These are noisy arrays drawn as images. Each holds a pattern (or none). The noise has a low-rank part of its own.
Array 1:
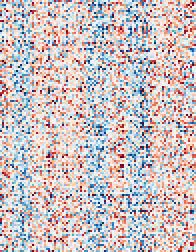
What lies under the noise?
bands of columns
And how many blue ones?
3
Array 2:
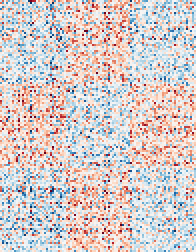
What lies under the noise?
a checkerboard
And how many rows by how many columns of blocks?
3 by 3
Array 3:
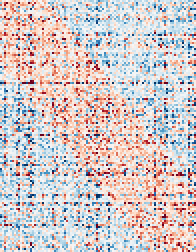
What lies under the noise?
a diagonal band
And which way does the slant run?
top left to bottom right
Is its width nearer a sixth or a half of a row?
a half
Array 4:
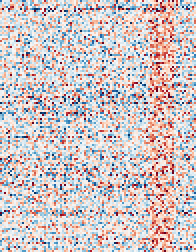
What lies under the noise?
one band of columns
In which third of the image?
right
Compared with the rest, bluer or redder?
redder
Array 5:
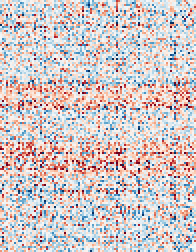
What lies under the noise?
bands of rows
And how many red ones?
2
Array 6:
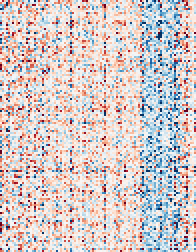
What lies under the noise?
one band of columns
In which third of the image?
right
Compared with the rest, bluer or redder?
bluer
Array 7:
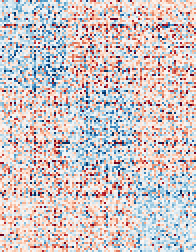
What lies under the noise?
blocks along the diagonal
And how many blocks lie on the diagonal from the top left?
3
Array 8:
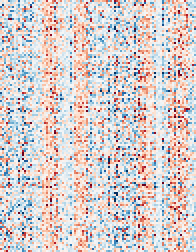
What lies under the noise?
bands of columns
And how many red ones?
4
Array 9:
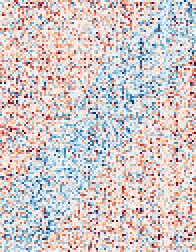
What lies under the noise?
a diagonal band
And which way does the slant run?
bottom left to top right
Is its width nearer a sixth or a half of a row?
a half
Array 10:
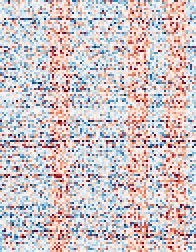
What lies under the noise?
bands of columns
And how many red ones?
3
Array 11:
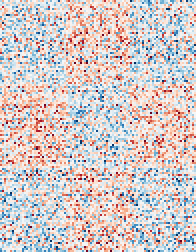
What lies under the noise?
a checkerboard
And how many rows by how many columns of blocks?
3 by 3
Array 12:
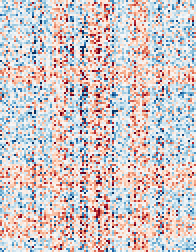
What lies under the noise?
bands of rows crossing bands of columns
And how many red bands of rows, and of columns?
3 and 3
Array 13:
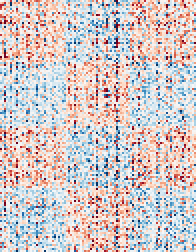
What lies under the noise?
a checkerboard
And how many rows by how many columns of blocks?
4 by 3
